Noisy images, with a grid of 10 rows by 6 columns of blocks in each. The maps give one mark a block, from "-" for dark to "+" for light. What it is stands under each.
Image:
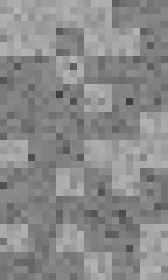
++++--
++-++-
--+---
---+--
-----+
+--+++
--+-+-
------
+-+--+
---+-+
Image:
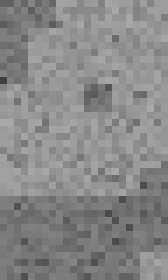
--++++
-+++++
-+++++
+++-++
++++++
++++++
+++++-
------
------
-----+
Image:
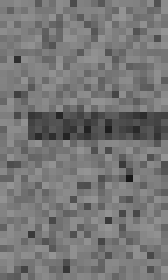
++++++
++++++
++++++
++++++
+-----
++++++
++++++
++++++
++++++
++++++
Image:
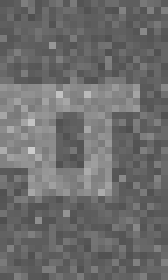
------
------
------
+++++-
++-+--
++-+--
-+++--
------
------
------
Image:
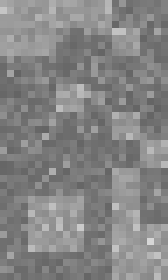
++++--
++--+-
------
--+---
----+-
-----+
----+-
-++-+-
-++-++
----++
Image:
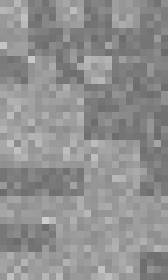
+-+-+-
+-----
-+-+--
+++---
+++---
+++++-
---++-
++++++
--++++
+++++-
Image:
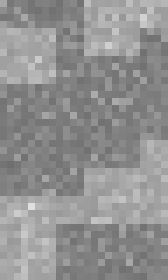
---+++
++-++-
++----
------
------
-----+
---+++
++++++
++----
++----
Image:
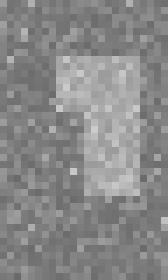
------
------
--+++-
--+++-
---++-
---++-
---++-
------
------
------
